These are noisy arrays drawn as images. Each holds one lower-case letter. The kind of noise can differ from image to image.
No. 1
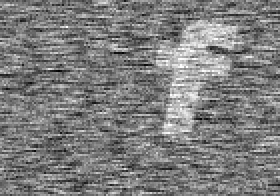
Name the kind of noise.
streaked along the rows
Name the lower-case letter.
f
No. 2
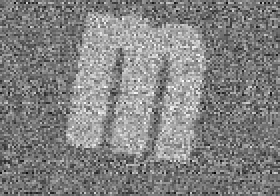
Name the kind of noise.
rows of uneven size
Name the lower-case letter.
m
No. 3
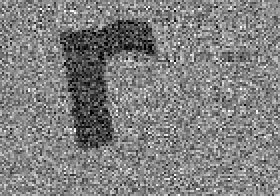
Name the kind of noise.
low rank plus noise
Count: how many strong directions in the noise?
two
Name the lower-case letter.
r
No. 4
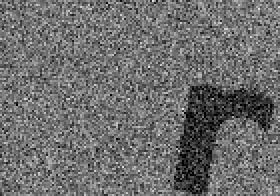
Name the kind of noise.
independent entries
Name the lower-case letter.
r
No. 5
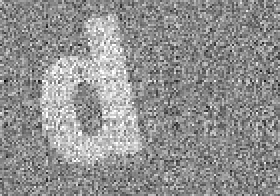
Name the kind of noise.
low rank plus noise
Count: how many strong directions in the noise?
three or four
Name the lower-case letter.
d
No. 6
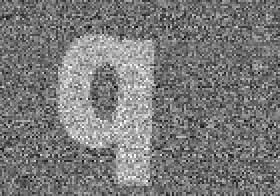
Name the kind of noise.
rows of uneven size
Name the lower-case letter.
q
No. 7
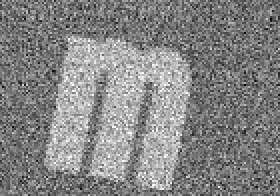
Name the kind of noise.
low rank plus noise
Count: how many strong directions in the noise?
three or four
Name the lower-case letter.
m
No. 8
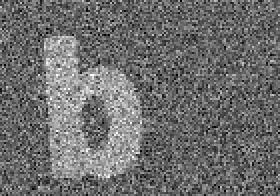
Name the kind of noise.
low rank plus noise
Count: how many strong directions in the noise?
five to eight
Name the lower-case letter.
b
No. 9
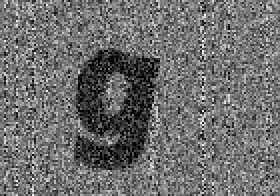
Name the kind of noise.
columns of uneven size
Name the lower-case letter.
g
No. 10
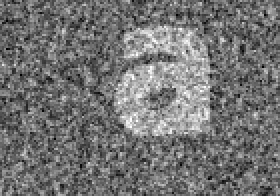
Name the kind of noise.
blotchy
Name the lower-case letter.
a
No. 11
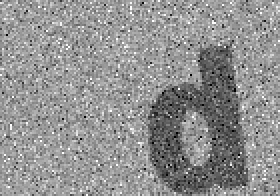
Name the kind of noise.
heavy tails
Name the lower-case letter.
d
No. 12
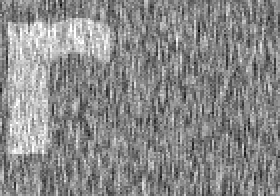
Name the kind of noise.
streaked along the columns
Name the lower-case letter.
r
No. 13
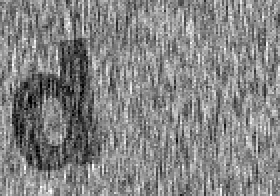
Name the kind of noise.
streaked along the columns
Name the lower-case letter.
d
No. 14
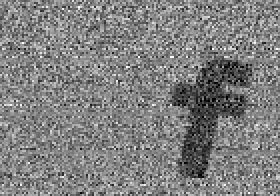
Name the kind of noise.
rows of uneven size
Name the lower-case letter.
f
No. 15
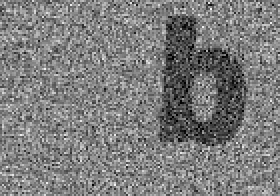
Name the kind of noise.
low rank plus noise
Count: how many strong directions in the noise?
five to eight
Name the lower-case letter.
b
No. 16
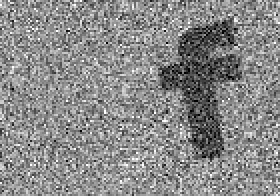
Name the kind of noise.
low rank plus noise
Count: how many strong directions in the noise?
five to eight
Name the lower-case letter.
f
